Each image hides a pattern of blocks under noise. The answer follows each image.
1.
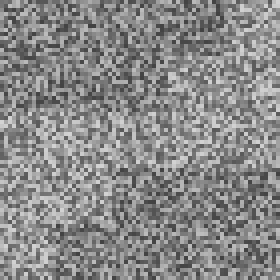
the same after a half turn
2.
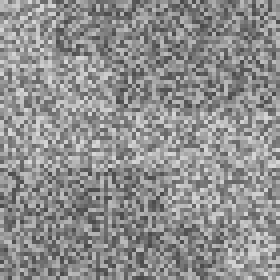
the same after a half turn
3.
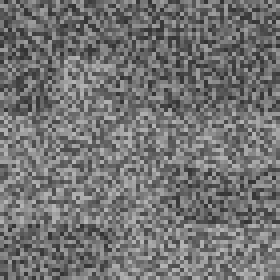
no symmetry
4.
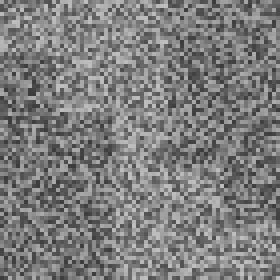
the same after a half turn
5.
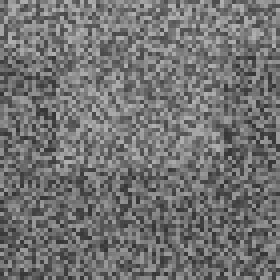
left and right mirror each other
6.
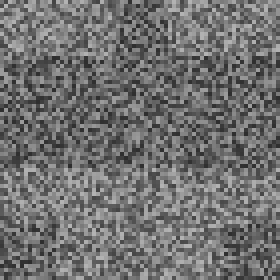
left and right mirror each other
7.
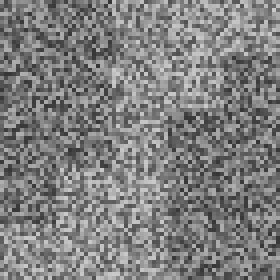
the same after a half turn
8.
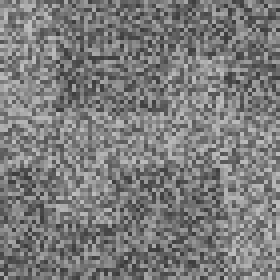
the same after a half turn
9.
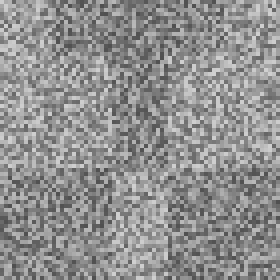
left and right mirror each other
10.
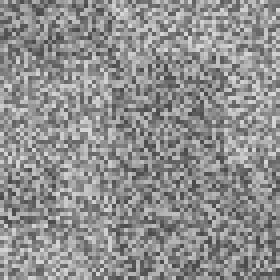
no symmetry
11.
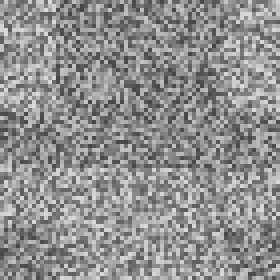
left and right mirror each other
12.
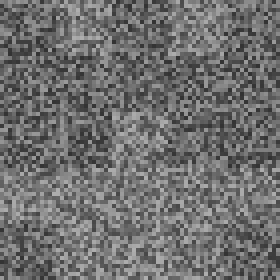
left and right mirror each other
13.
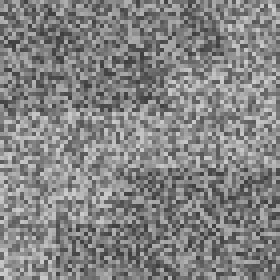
the same after a half turn
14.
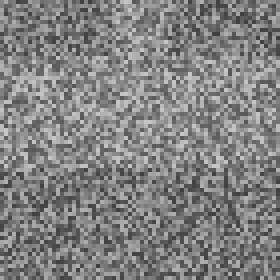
left and right mirror each other
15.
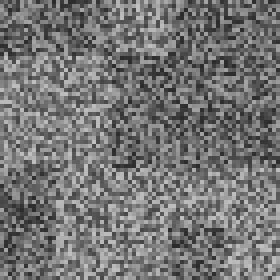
no symmetry
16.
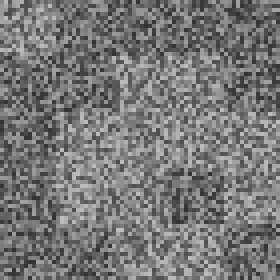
mirrored about the diagonal from the top left
